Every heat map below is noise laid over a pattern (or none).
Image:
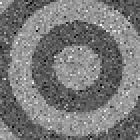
rings round one point
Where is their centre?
centre
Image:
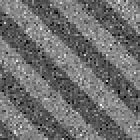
diagonal stripes
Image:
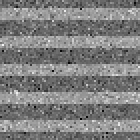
horizontal stripes
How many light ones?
5
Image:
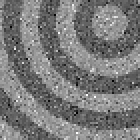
rings round one point
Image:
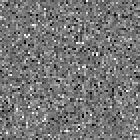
only noise
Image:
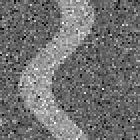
a wavy band
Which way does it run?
top to bottom
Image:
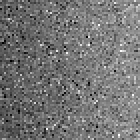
a smooth slope
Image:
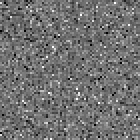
only noise
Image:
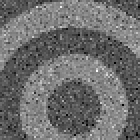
rings round one point
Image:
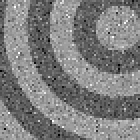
rings round one point
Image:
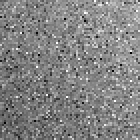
a smooth slope
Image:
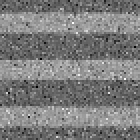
horizontal stripes
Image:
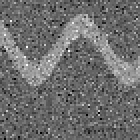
a wavy band
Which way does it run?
left to right
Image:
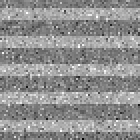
horizontal stripes
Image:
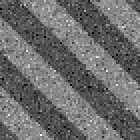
diagonal stripes
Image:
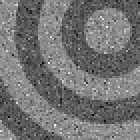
rings round one point
